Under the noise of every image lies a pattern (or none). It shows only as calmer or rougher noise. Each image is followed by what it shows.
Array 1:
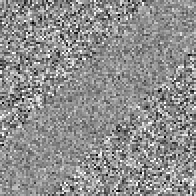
a diagonal band
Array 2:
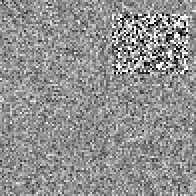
one block
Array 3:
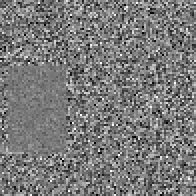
one block
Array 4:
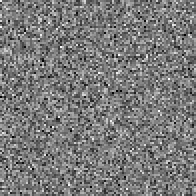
only noise
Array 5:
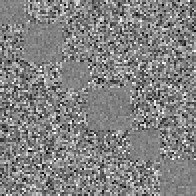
blocks along the diagonal
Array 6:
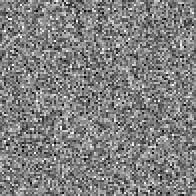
only noise
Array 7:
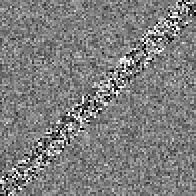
a diagonal band
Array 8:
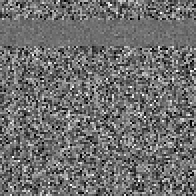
one band of rows
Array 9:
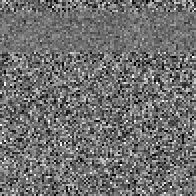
one band of rows
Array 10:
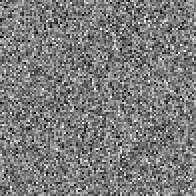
only noise
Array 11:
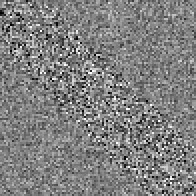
a diagonal band
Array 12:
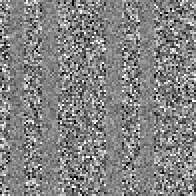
bands of columns
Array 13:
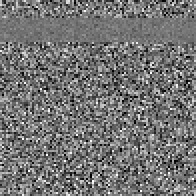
one band of rows
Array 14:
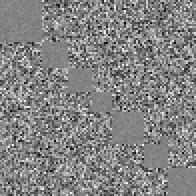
blocks along the diagonal
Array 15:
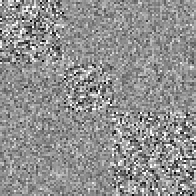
blocks along the diagonal
